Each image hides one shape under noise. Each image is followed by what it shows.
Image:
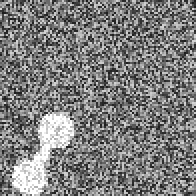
dumbbell
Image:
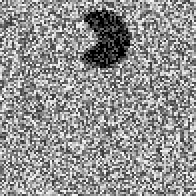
disc with a wedge cut out
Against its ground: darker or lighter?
darker
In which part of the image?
top middle
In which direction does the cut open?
left
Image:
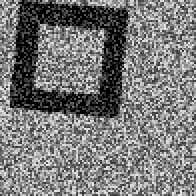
square frame
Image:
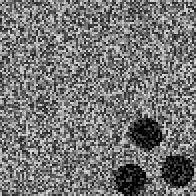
three dots
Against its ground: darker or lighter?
darker
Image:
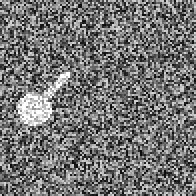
lollipop
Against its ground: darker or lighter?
lighter
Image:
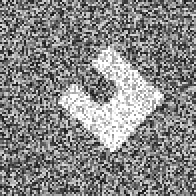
square with a notch
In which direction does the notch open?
up and left
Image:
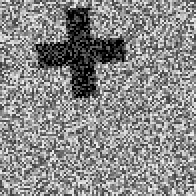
cross
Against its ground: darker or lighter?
darker
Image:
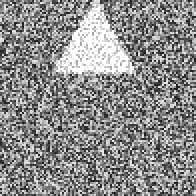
triangle
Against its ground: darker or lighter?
lighter
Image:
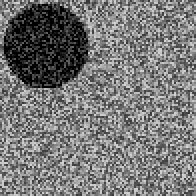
disc
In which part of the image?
top left
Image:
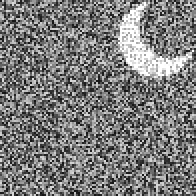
crescent
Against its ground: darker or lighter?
lighter
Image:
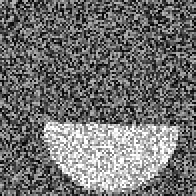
half disc
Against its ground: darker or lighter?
lighter
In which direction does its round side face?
down
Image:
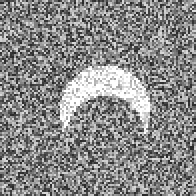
crescent
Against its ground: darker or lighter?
lighter
